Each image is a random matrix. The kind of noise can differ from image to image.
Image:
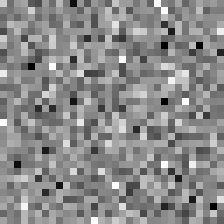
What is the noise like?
heavy tails
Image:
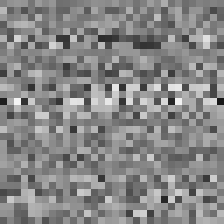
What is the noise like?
rows of uneven size
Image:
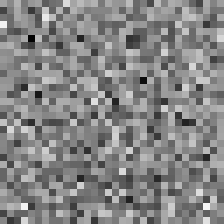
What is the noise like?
independent entries
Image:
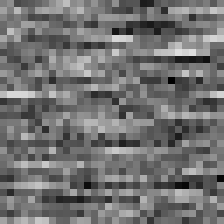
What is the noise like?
streaked along the rows
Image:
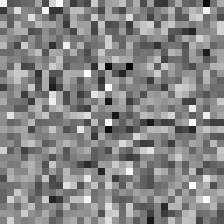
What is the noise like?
low rank plus noise
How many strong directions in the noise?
two
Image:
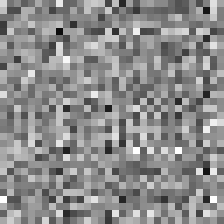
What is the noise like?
low rank plus noise
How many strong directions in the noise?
three or four
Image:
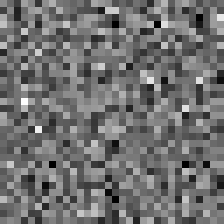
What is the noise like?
low rank plus noise
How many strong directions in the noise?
three or four
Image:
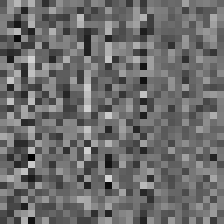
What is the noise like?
columns of uneven size
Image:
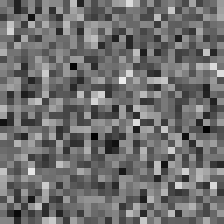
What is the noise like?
independent entries
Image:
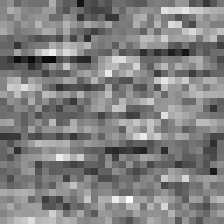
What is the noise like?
streaked along the rows
